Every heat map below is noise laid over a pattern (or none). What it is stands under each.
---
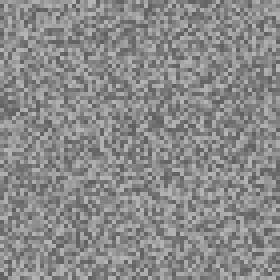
only noise
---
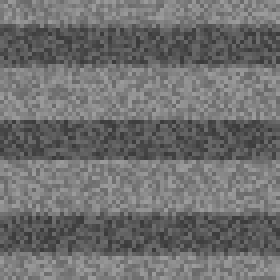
horizontal stripes
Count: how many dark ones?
3
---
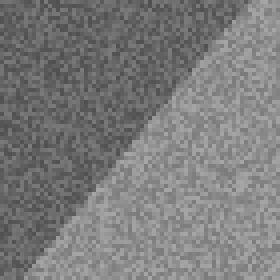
a sharp edge
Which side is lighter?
bottom right
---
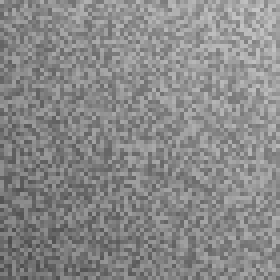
a smooth slope
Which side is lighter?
top right
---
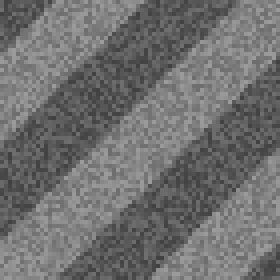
diagonal stripes
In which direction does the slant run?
bottom left to top right
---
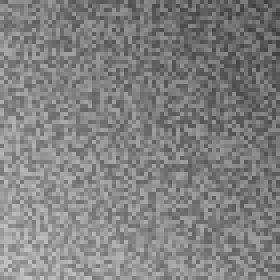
a smooth slope
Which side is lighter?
bottom left
